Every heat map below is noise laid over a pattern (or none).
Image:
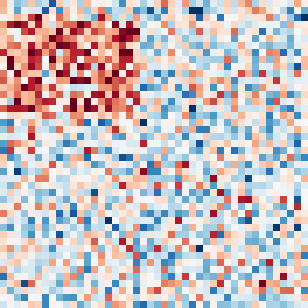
one block
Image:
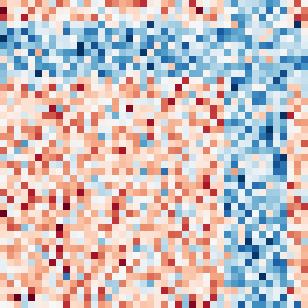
bands of rows crossing bands of columns
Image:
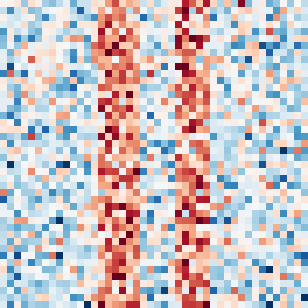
bands of columns
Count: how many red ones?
2
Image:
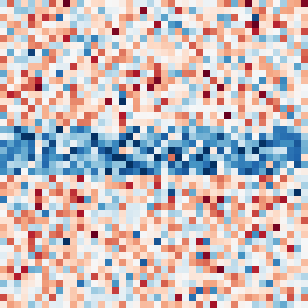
one band of rows
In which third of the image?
middle
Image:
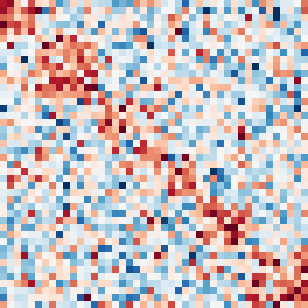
blocks along the diagonal
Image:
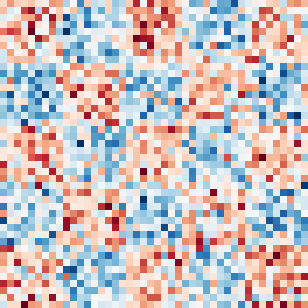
a checkerboard
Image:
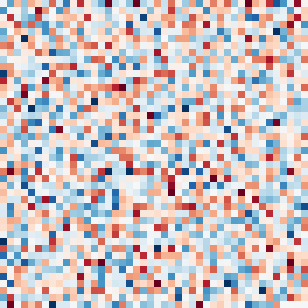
only noise
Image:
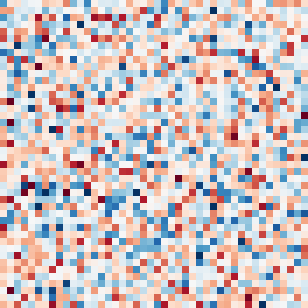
only noise
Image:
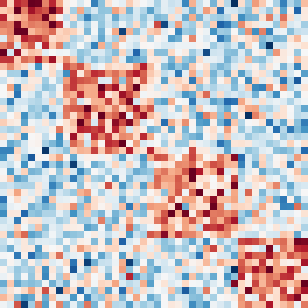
blocks along the diagonal
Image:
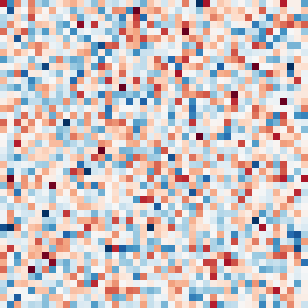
only noise
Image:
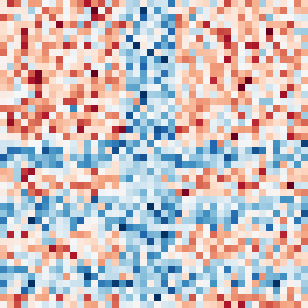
bands of rows crossing bands of columns
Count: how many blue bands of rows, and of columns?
3 and 1
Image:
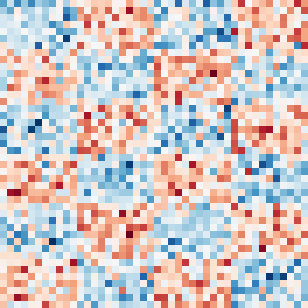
a checkerboard
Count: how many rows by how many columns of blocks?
6 by 4
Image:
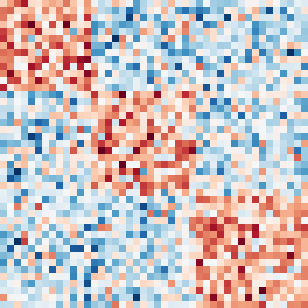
blocks along the diagonal
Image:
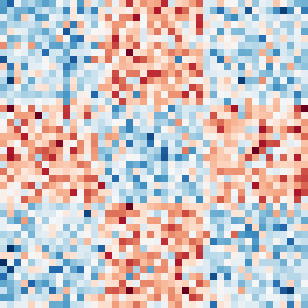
a checkerboard
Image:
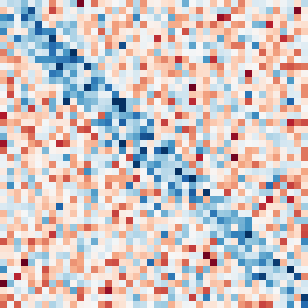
a diagonal band
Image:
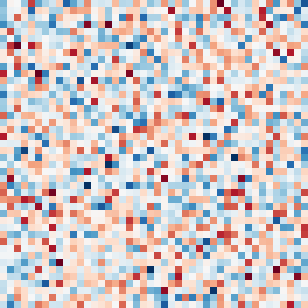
only noise
